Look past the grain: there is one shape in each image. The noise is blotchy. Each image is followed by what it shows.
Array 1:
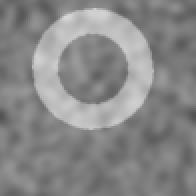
ring
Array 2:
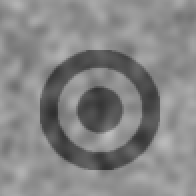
bullseye
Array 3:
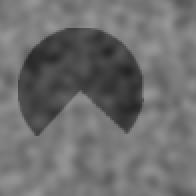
disc with a wedge cut out
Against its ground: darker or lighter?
darker
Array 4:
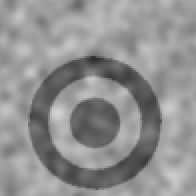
bullseye
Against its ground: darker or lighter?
darker
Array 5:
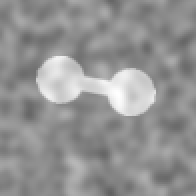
dumbbell
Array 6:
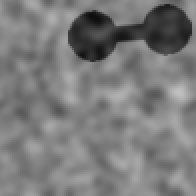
dumbbell
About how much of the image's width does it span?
two thirds
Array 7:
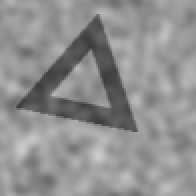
triangle frame
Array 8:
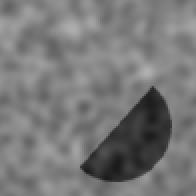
half disc
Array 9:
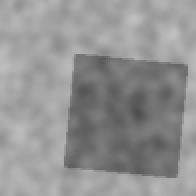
square
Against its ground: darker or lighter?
darker
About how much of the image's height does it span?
two thirds
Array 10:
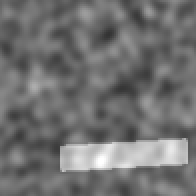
bar
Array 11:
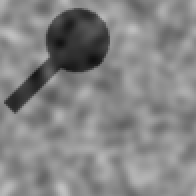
lollipop
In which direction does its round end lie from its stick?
up and right
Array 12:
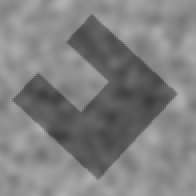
square with a notch
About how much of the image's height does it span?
nearly all
